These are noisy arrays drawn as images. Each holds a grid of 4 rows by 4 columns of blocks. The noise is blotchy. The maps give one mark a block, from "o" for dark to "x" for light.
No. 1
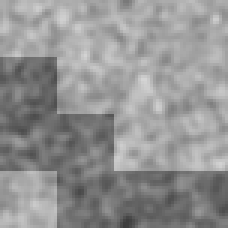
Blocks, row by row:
x x x x
o x x x
o o x x
x o o o
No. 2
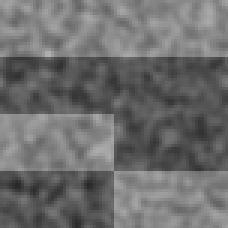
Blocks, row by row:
x x x x
o o o o
x x o o
o o x x
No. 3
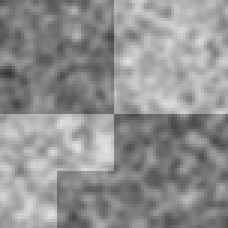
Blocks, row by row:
o o x x
o o x x
x x o o
x o o o
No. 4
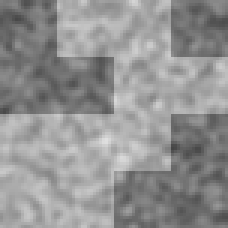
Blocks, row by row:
o x x o
o o x x
x x x o
x x o o
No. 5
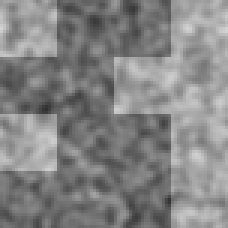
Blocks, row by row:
x o o x
o o x x
x o o x
o o o x
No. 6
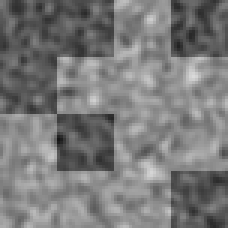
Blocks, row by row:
o o x o
o x x x
x o x x
x x x o
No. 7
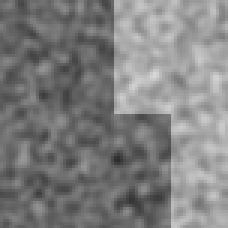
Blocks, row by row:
o o x x
o o x x
o o o x
o o o x
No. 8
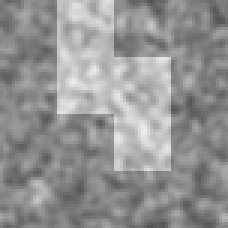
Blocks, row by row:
o x o o
o x x o
o o x o
o o o o
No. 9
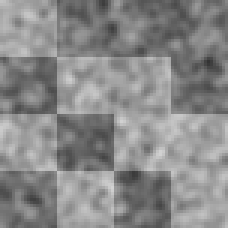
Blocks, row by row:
x o o o
o x x o
x o x x
o x o x
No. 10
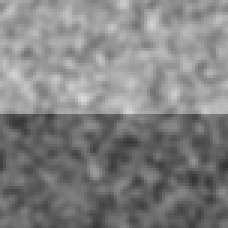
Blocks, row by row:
x x x x
x x x x
o o o o
o o o o
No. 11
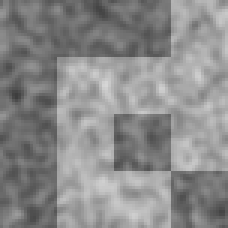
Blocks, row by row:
o o o x
o x x x
o x o x
o x x o
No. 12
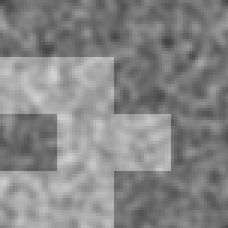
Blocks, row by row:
o o o o
x x o o
o x x o
x x o o
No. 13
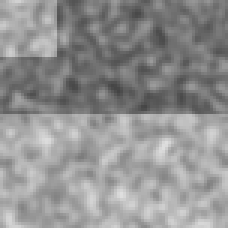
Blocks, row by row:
x o o o
o o o o
x x x x
x x x x
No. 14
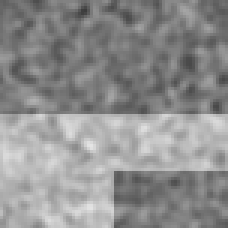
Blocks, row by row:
o o o o
o o o o
x x x x
x x o o
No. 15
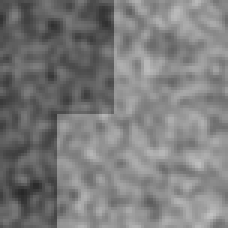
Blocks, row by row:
o o x x
o o x x
o x x x
o x x x
